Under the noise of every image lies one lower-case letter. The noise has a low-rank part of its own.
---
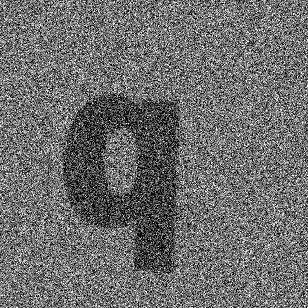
q
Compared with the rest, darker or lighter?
darker
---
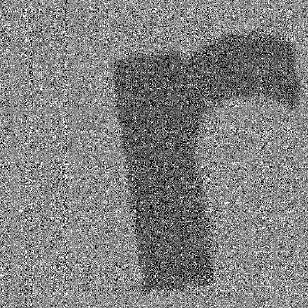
r
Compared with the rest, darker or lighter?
darker
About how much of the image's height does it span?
nearly all
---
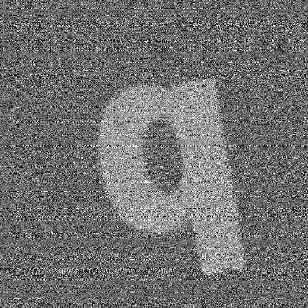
q
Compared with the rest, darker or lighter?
lighter
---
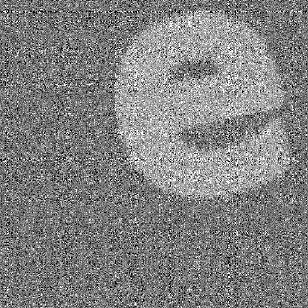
e
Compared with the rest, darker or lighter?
lighter
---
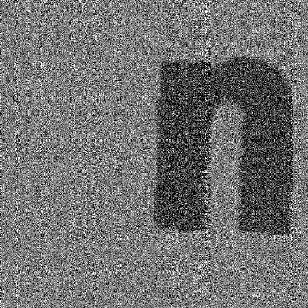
n
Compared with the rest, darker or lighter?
darker
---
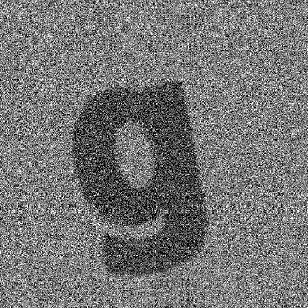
g
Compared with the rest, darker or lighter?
darker
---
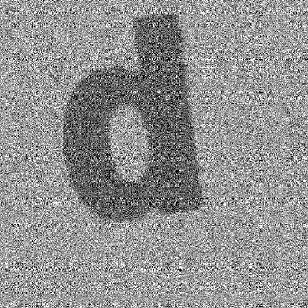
d
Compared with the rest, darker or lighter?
darker
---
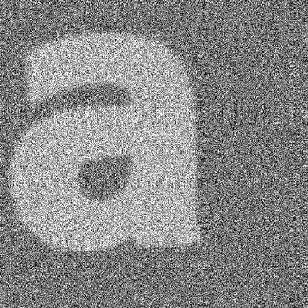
a
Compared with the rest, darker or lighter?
lighter
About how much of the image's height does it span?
two thirds
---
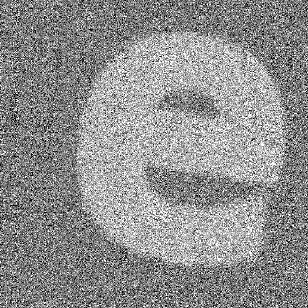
e
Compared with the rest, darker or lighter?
lighter
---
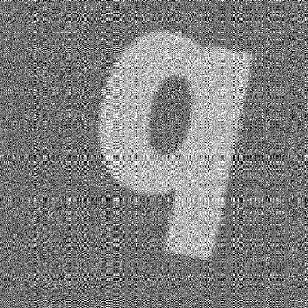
q
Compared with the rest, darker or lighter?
lighter
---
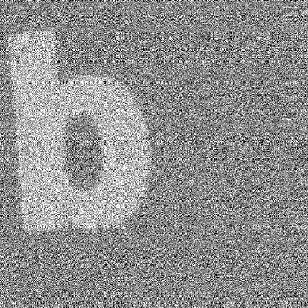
b
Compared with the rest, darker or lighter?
lighter
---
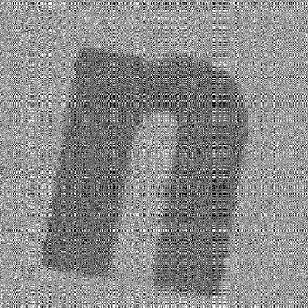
n
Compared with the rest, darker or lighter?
darker
